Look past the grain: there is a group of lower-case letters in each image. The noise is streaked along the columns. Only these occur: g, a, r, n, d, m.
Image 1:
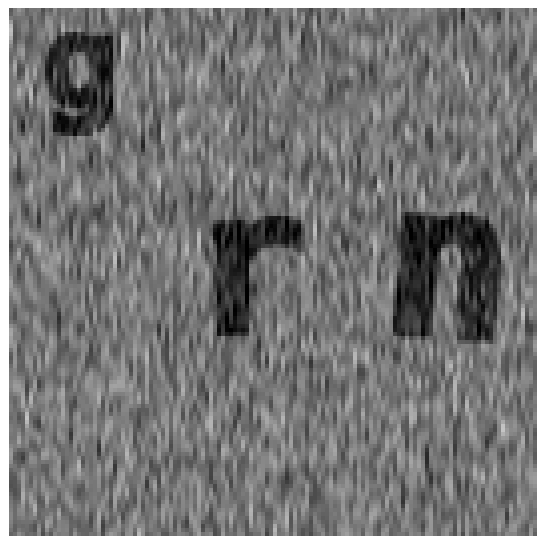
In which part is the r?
centre
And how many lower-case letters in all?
3
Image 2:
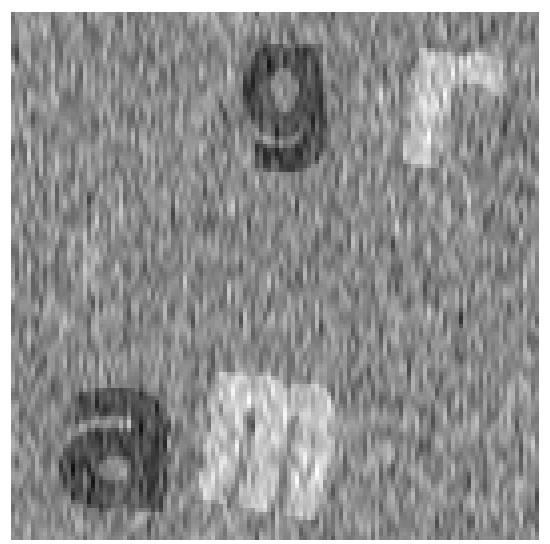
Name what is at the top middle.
g
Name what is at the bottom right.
nothing
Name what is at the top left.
nothing
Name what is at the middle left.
nothing
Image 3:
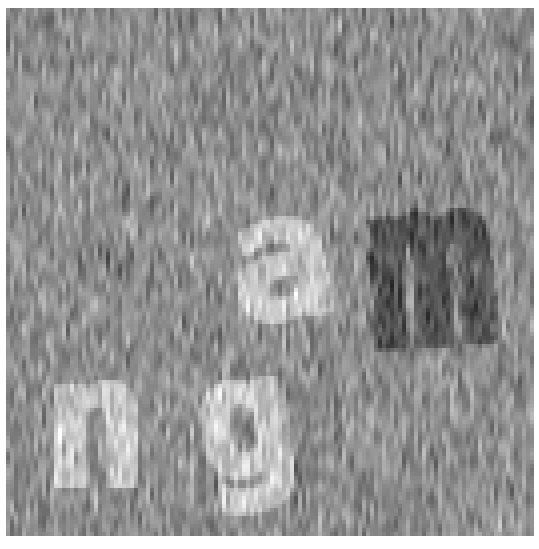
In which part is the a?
centre
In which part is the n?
bottom left
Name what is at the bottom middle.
g
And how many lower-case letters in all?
4
